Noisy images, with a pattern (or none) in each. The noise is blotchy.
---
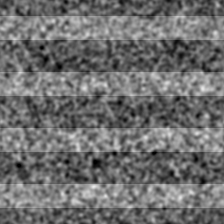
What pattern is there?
horizontal stripes
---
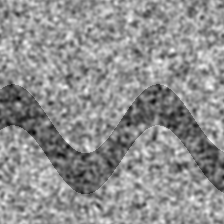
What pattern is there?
a wavy band
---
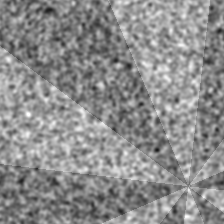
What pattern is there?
spokes from one point
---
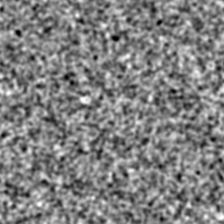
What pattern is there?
only noise
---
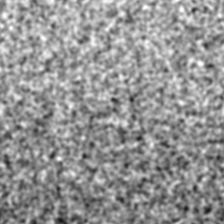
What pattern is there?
a smooth slope
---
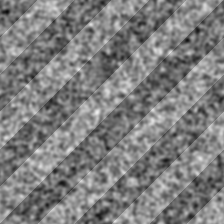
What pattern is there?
diagonal stripes
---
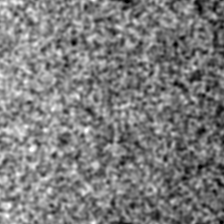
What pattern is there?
a smooth slope
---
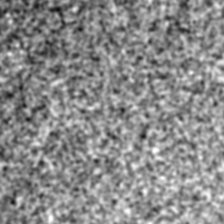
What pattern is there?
a smooth slope
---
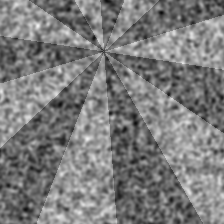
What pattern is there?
spokes from one point
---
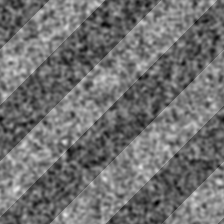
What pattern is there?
diagonal stripes
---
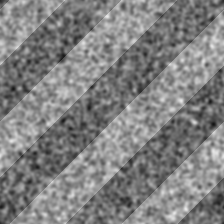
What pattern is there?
diagonal stripes
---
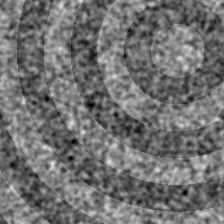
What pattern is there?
rings round one point
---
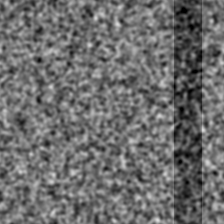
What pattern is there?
one vertical stripe
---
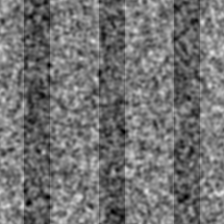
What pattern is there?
vertical stripes
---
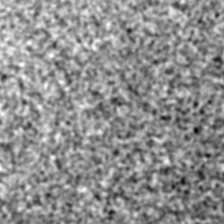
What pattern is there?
a smooth slope
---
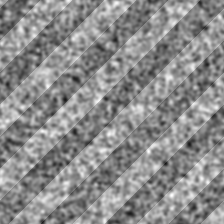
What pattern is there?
diagonal stripes
